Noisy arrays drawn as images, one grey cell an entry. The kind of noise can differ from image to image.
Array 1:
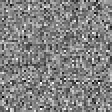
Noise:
low rank plus noise
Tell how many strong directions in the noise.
five to eight
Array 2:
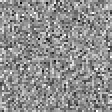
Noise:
independent entries
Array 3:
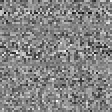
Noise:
rows of uneven size
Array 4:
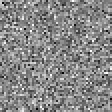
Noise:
independent entries
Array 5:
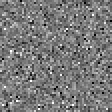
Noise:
heavy tails
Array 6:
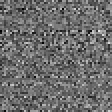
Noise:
rows of uneven size
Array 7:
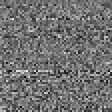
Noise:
rows of uneven size
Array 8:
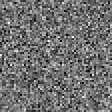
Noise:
independent entries
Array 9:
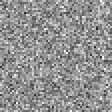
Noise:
independent entries
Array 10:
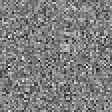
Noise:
low rank plus noise
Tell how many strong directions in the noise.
two
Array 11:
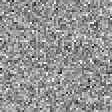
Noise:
independent entries
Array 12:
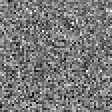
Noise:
independent entries
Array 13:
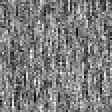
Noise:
streaked along the columns
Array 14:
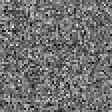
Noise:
independent entries
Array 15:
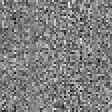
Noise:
columns of uneven size
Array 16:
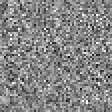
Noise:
low rank plus noise
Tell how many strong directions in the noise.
two
